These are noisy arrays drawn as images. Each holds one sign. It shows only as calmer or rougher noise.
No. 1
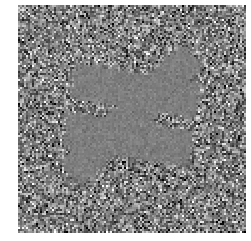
not-equal sign
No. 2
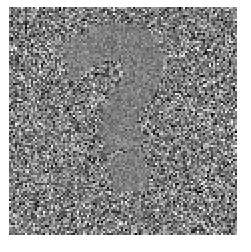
question mark
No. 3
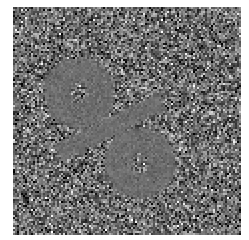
percent sign
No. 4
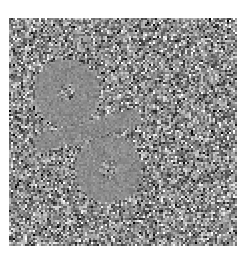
percent sign
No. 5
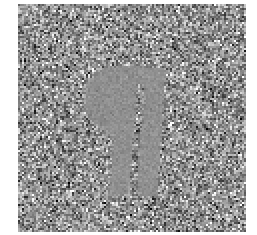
pilcrow
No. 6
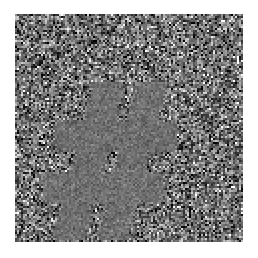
hash sign
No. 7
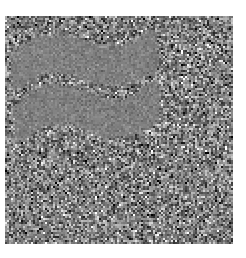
approximately sign
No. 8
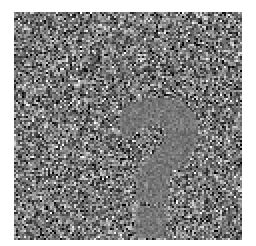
question mark
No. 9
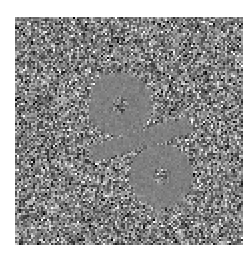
percent sign
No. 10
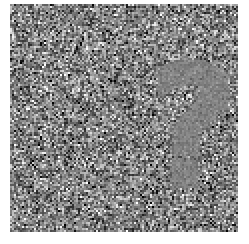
question mark
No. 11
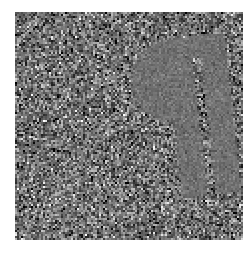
pilcrow
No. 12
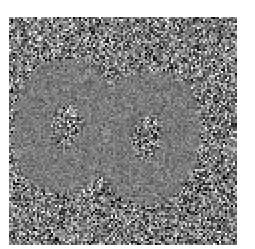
infinity sign
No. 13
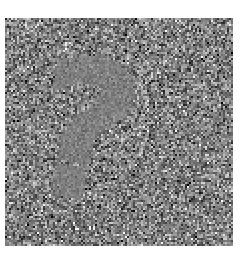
question mark
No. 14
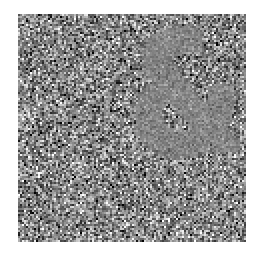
ampersand
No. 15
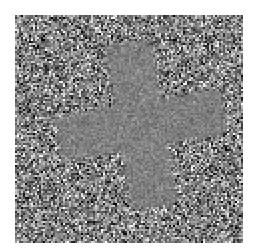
plus sign
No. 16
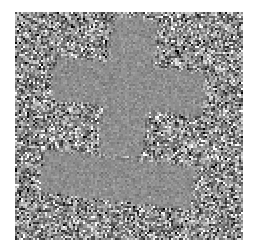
plus-minus sign
